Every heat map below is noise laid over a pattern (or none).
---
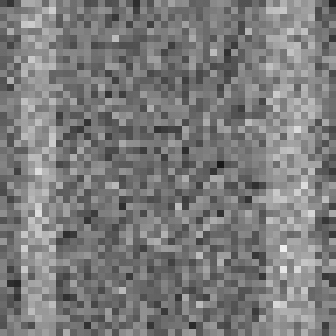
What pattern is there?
bands of columns
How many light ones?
2
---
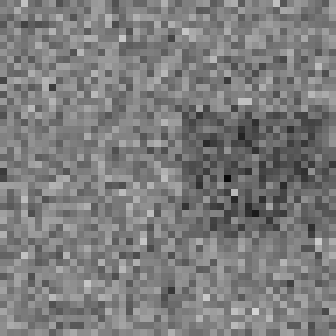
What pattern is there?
one block
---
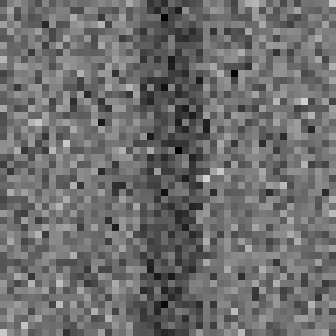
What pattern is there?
one band of columns
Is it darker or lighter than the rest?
darker
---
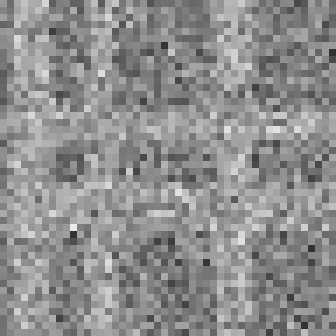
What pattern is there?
bands of rows crossing bands of columns
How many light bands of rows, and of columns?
2 and 3
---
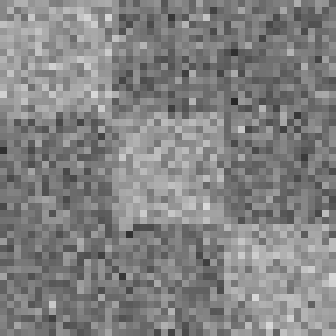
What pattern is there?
blocks along the diagonal
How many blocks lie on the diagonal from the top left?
3
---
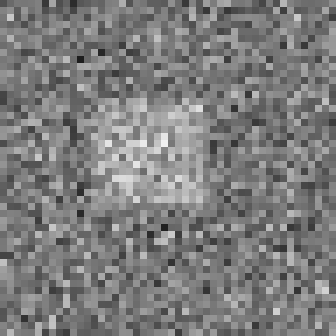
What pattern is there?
one block
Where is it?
centre
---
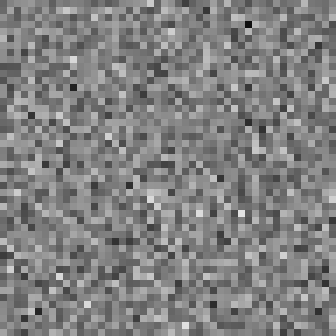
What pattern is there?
only noise
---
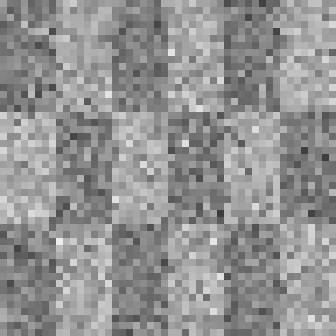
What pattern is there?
a checkerboard
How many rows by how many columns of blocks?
3 by 6
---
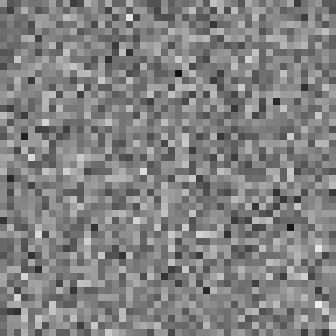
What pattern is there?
only noise
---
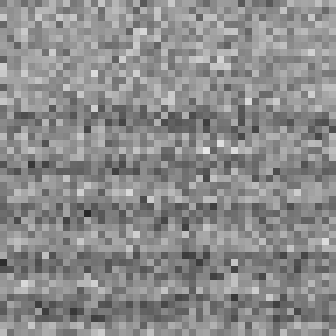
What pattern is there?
bands of rows
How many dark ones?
5
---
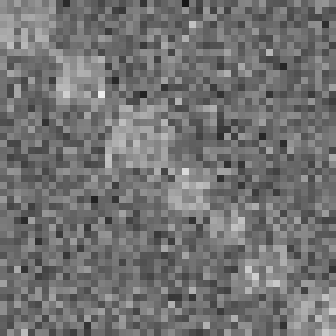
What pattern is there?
blocks along the diagonal
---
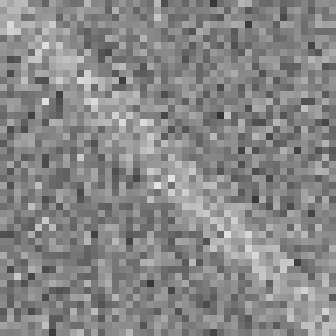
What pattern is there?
a diagonal band
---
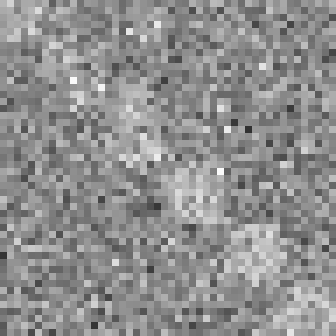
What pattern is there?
blocks along the diagonal
